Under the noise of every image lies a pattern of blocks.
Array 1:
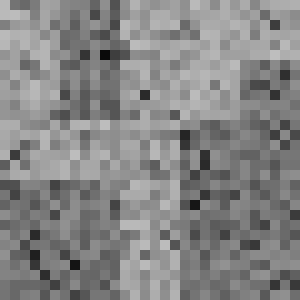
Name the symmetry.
no symmetry
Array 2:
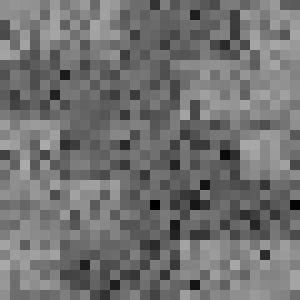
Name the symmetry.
the same after a half turn
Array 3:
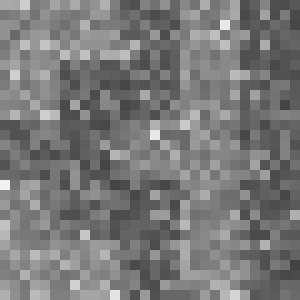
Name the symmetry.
top and bottom mirror each other
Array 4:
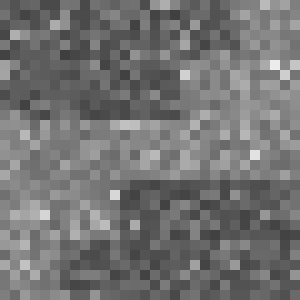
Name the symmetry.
the same after a half turn
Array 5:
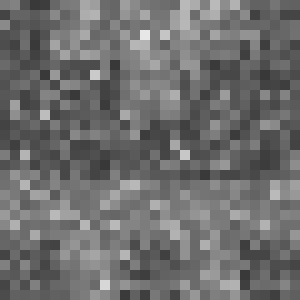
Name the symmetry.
left and right mirror each other
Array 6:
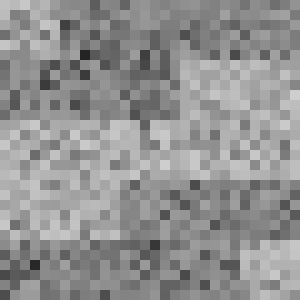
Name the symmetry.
the same after a half turn
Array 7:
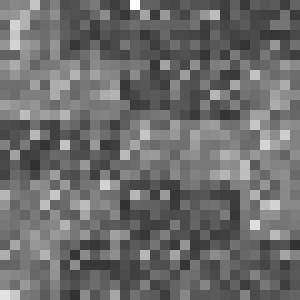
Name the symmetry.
top and bottom mirror each other
